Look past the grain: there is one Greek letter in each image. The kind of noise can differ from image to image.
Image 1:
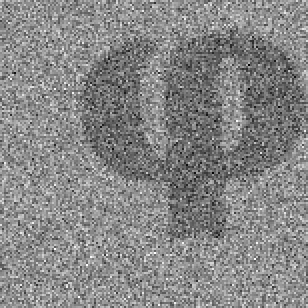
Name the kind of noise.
independent entries
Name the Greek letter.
phi
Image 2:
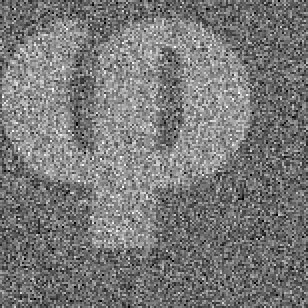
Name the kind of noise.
independent entries
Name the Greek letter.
phi
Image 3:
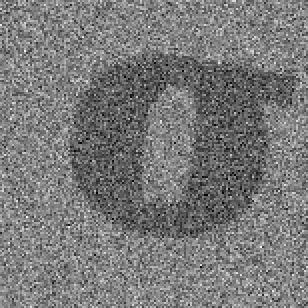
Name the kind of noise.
independent entries
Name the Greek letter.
sigma
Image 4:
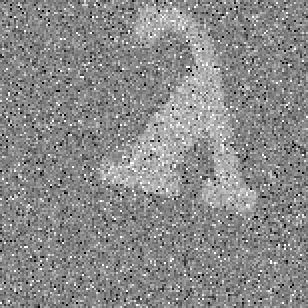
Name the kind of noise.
heavy tails
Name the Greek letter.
lambda
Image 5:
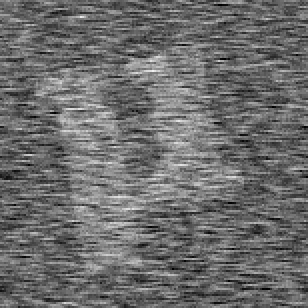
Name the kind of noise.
streaked along the rows
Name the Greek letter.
mu
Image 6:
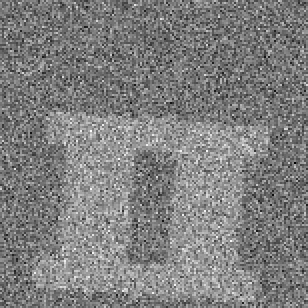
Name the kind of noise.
independent entries
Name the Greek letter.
pi
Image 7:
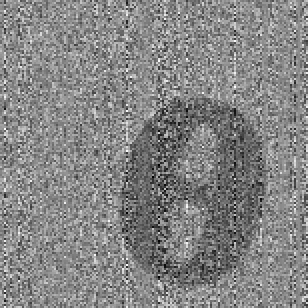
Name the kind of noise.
columns of uneven size
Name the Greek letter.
theta
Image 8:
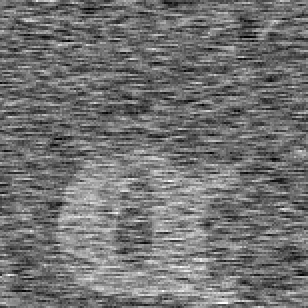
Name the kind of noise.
streaked along the rows
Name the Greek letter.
alpha
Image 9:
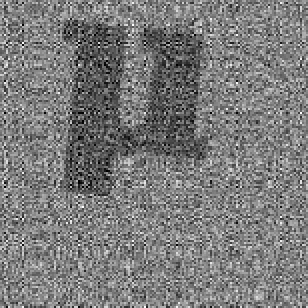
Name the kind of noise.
low rank plus noise
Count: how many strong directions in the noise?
two
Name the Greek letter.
mu
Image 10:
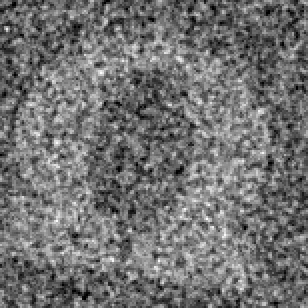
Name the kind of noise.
blotchy
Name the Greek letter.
omega
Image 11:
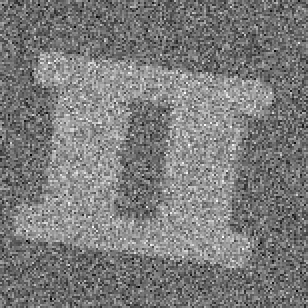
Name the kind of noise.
independent entries
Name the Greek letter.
pi
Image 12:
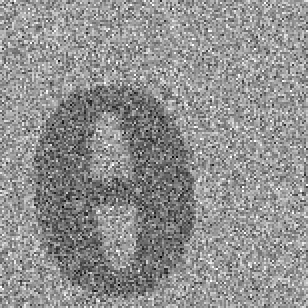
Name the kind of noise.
independent entries
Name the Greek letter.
theta
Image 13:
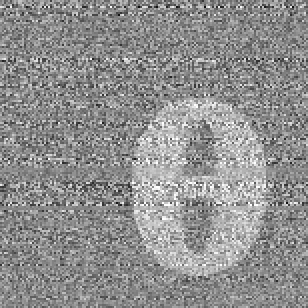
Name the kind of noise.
rows of uneven size
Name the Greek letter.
theta
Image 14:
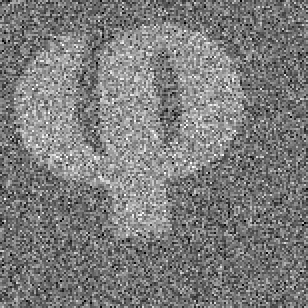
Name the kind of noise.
independent entries
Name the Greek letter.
phi
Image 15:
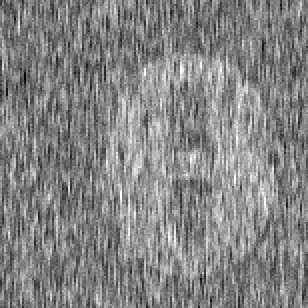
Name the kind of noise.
streaked along the columns
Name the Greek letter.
theta
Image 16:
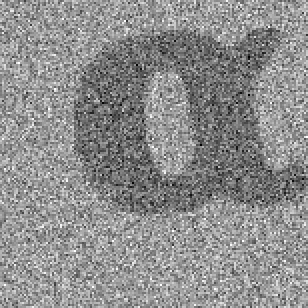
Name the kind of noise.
independent entries
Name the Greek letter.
alpha
